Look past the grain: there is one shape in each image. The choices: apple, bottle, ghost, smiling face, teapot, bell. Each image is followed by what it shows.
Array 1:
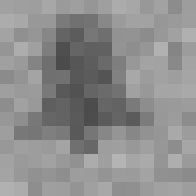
bell
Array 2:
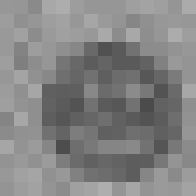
smiling face
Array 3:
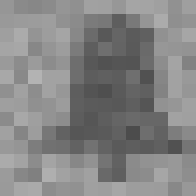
bell
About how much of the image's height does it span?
nearly all
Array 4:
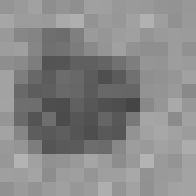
apple
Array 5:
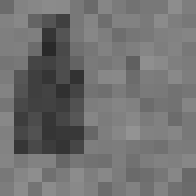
bottle
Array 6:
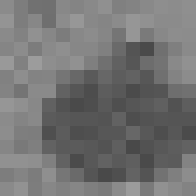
apple
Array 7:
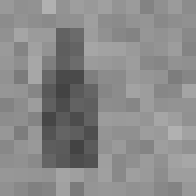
bottle
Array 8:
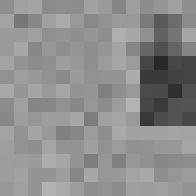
bottle
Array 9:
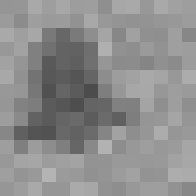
bell
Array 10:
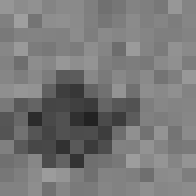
teapot
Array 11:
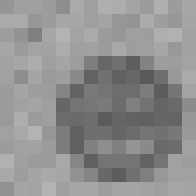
smiling face
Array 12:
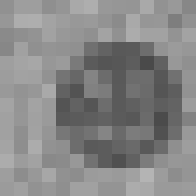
smiling face
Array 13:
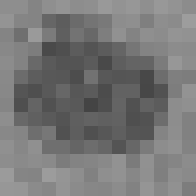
apple
